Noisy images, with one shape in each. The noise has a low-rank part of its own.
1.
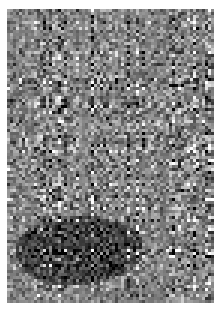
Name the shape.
ellipse
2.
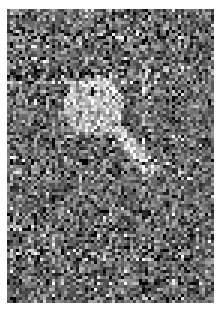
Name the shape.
lollipop
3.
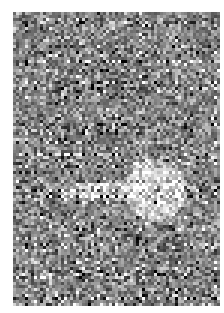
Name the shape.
lollipop
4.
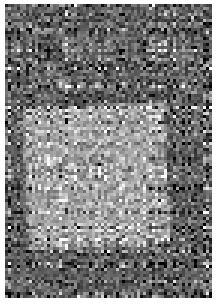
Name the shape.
square
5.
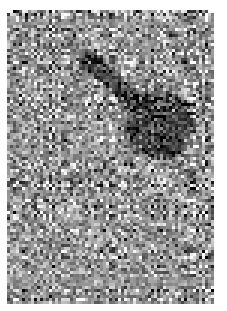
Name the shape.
lollipop
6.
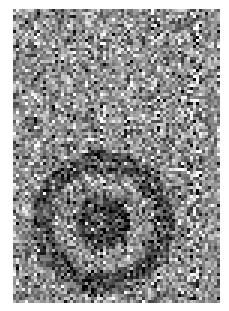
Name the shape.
bullseye
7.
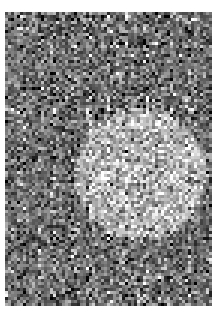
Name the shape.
disc
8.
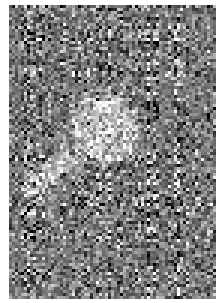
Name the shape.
lollipop
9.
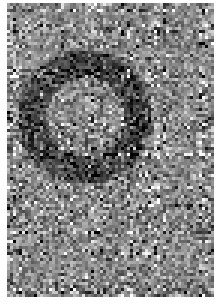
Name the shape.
ring
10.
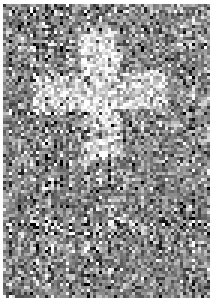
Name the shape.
cross
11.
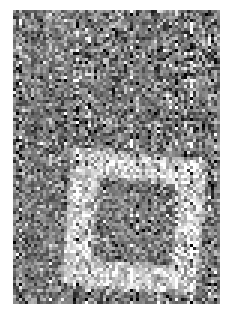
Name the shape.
square frame
